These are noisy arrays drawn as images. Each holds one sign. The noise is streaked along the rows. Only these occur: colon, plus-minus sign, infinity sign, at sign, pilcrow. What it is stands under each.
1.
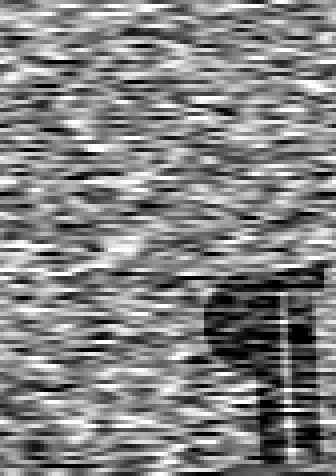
dark pilcrow, bottom right
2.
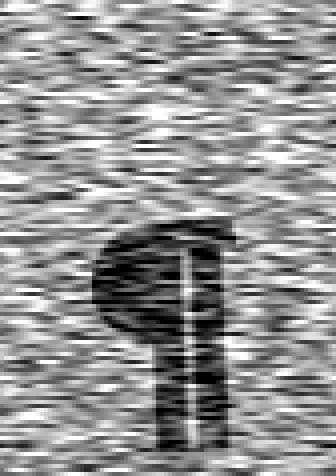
dark pilcrow
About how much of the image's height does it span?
half
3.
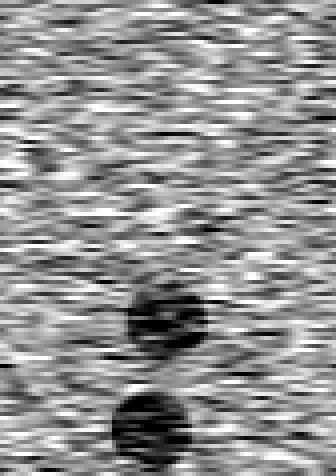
dark colon, bottom middle
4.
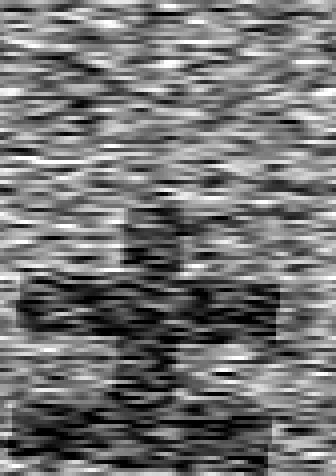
dark plus-minus sign
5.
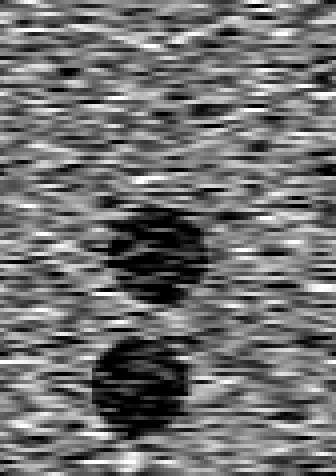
dark colon
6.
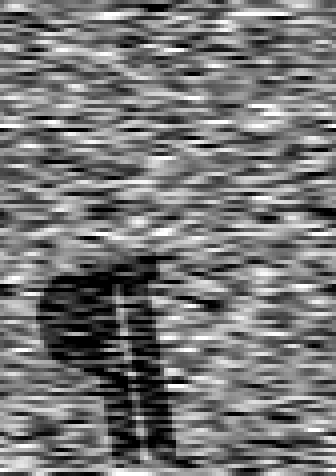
dark pilcrow
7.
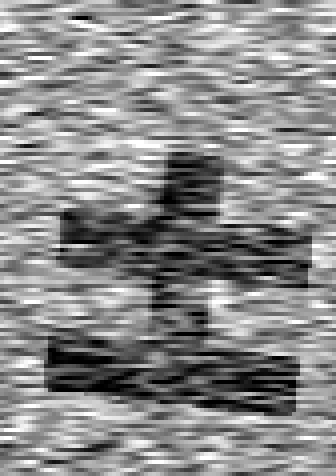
dark plus-minus sign
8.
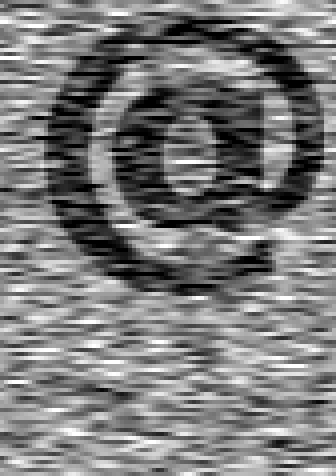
dark at sign
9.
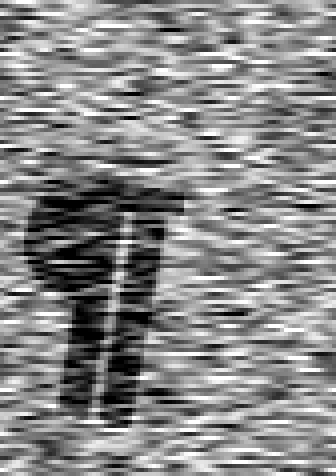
dark pilcrow
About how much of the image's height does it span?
half
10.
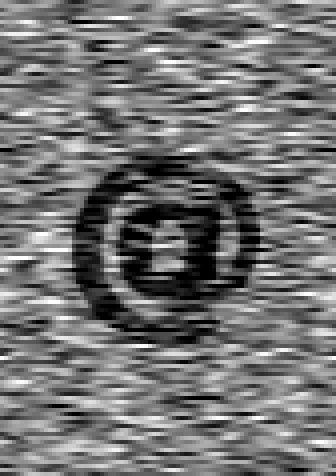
dark at sign
